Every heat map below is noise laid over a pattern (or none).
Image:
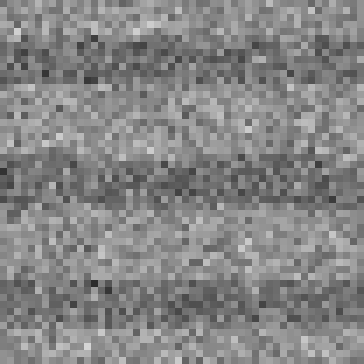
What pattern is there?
horizontal stripes
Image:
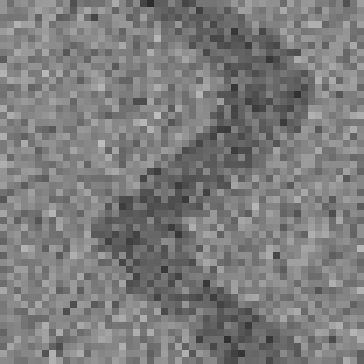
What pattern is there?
a wavy band
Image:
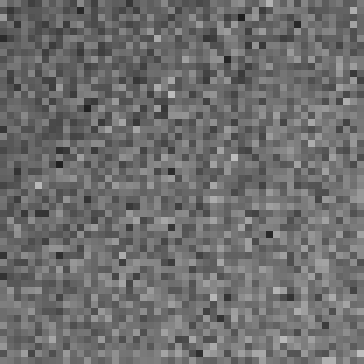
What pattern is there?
a smooth slope
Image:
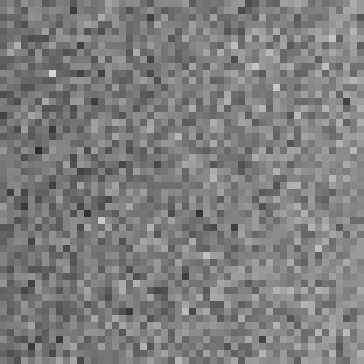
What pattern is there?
a smooth slope
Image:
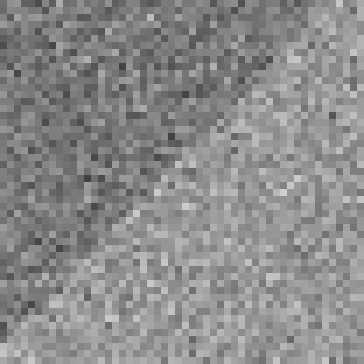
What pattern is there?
a sharp edge
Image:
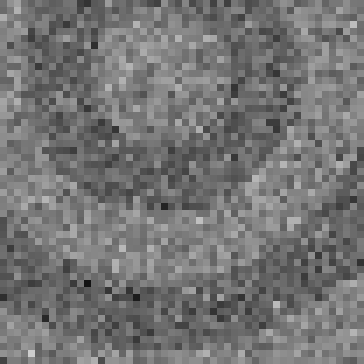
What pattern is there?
rings round one point
